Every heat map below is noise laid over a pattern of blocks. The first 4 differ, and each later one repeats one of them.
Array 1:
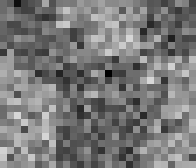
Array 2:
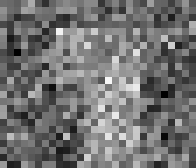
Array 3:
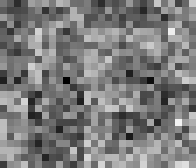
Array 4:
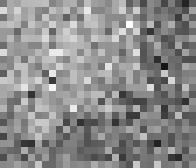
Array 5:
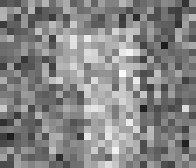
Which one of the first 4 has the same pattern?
2
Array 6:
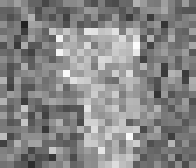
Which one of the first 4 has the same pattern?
2
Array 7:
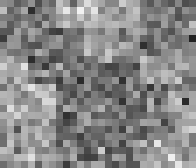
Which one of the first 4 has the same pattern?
1
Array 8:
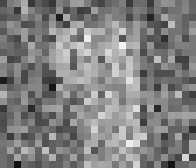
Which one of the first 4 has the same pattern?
2
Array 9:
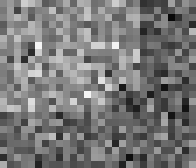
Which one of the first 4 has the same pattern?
4
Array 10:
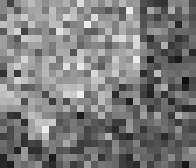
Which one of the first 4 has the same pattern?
4
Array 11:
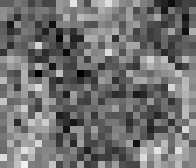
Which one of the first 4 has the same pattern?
1
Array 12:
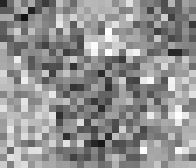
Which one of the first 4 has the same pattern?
1
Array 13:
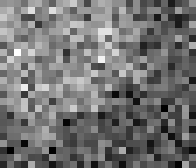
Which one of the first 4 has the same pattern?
4
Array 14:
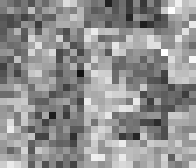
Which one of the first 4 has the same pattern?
3
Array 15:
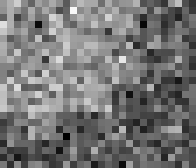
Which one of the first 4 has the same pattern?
4
